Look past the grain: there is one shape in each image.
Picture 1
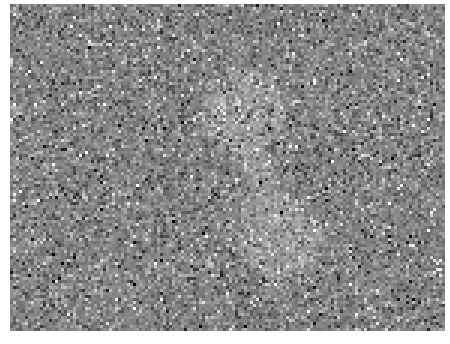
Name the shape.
dumbbell
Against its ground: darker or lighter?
lighter
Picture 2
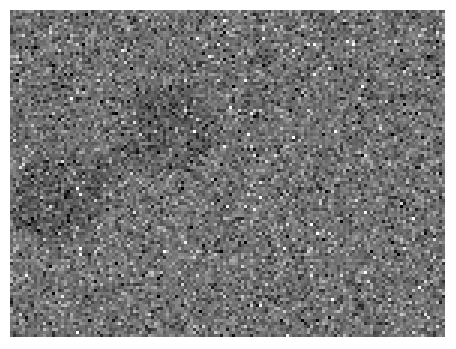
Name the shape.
dumbbell
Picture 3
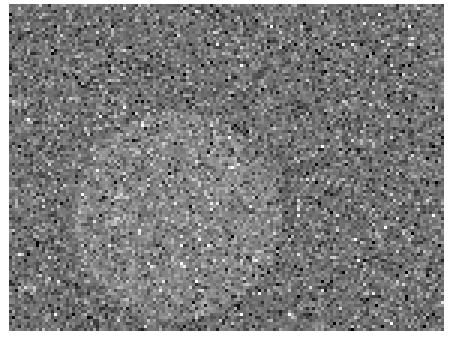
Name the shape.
disc
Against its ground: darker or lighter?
lighter
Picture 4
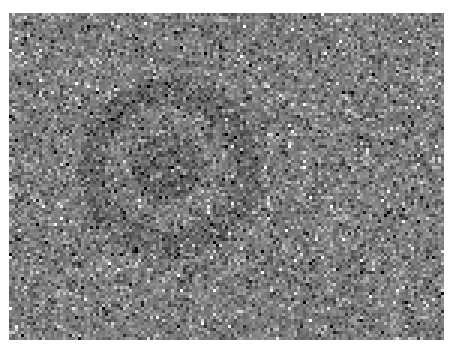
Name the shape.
bullseye
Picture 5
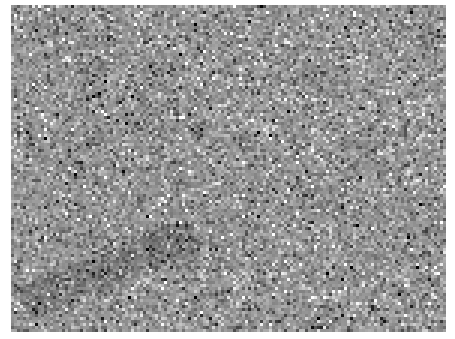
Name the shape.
bar
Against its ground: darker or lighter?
darker
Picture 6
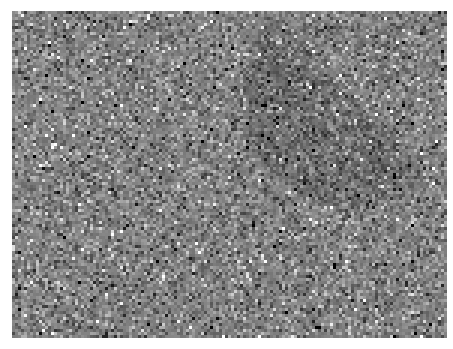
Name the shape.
half disc
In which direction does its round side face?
down and left
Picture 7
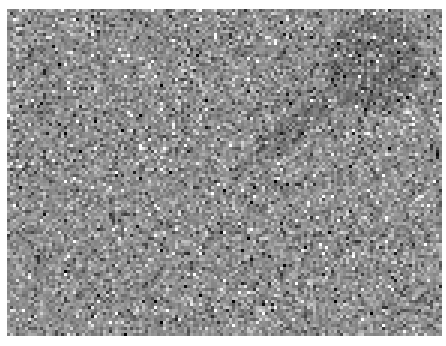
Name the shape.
lollipop
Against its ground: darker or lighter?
darker
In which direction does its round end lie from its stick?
up and right
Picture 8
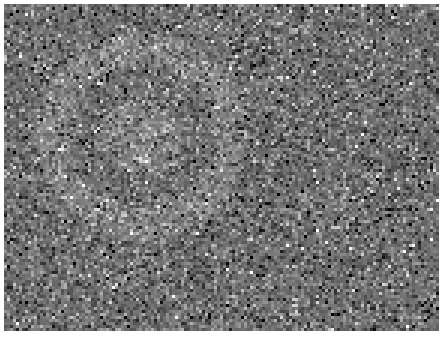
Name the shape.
bullseye
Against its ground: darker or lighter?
lighter
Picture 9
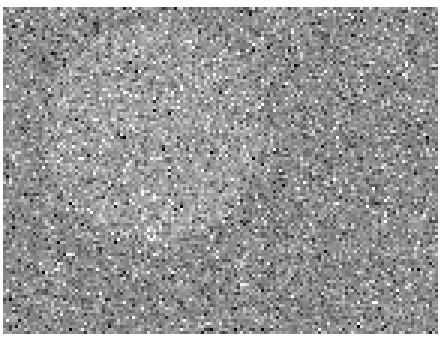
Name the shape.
disc
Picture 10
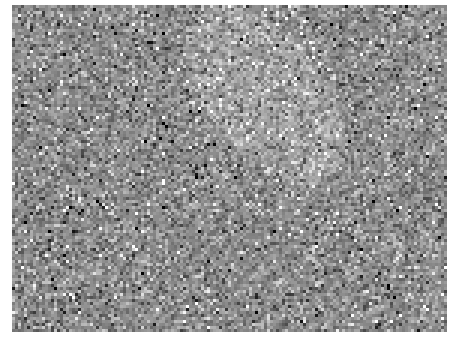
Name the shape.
ellipse
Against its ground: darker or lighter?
lighter
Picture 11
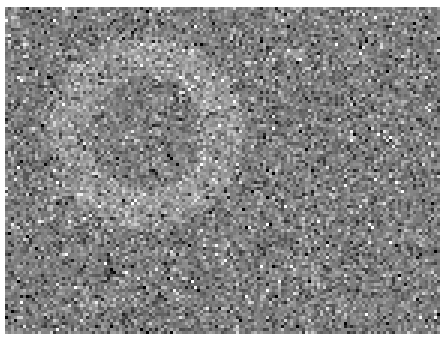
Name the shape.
ring
